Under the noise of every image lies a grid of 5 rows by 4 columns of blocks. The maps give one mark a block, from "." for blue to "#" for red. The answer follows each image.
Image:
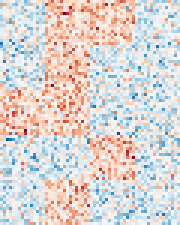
. # # .
. # . .
# # . .
. . # .
. # . .
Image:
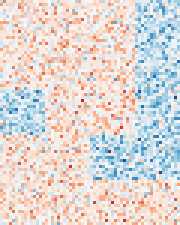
# # # .
# # # .
. # # .
# # . .
# # # #
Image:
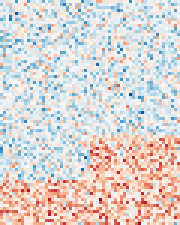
. . . .
. . . .
. . . .
. . # #
# # # #
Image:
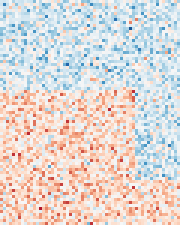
. . . .
. . . .
# # # .
# # # .
# # # #
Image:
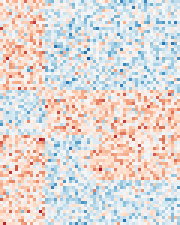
# . . .
# . . .
. # # #
# . # #
# . . .
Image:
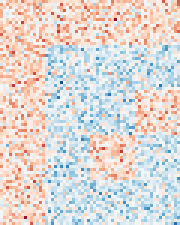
# # # #
# . . .
# . . #
# . # .
# . . .
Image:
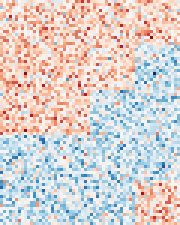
# # # #
# # # .
# # . .
. . . .
. . . #
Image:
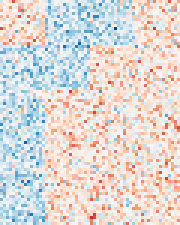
# . . #
. . # #
. # # #
. # # #
. # # #
